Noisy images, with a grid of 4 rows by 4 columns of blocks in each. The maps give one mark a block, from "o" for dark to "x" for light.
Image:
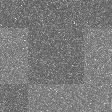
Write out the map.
o o o o
x o o x
x o o x
o x x x
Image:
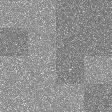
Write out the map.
x x o o
o x o o
x x o x
x x x o
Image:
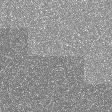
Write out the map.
x x x x
o x x x
o o o x
o o o o
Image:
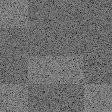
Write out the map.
x o o o
o o o o
o x x o
x o o x
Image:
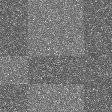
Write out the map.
o x x o
o x x o
x o o o
o x x o
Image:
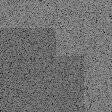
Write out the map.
x x x x
o o x x
o o o x
o o o x
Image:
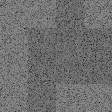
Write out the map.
x x o x
x o o o
x o o o
x o x x
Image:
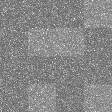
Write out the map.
o o o x
o x x o
o o o o
o x o x
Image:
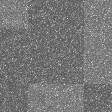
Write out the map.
x o o x
o o o x
o o o x
o x x o
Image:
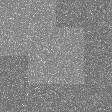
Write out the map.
x x o o
x x x o
o x x o
o o o o
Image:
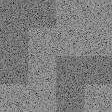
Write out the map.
o o x x
o x x x
o x o o
x x o x
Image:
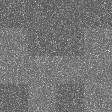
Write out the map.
o o o o
x o o x
x x x x
o x o x
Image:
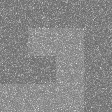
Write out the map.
o o o o
o x x o
o o x o
x x x o
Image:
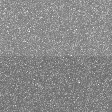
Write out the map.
x x x x
x x x x
o o o o
o o o o
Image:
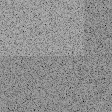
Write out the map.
x x x o
x x x o
o o o o
o o o o
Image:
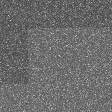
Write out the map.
o o o o
o x x x
o x x x
x x x x
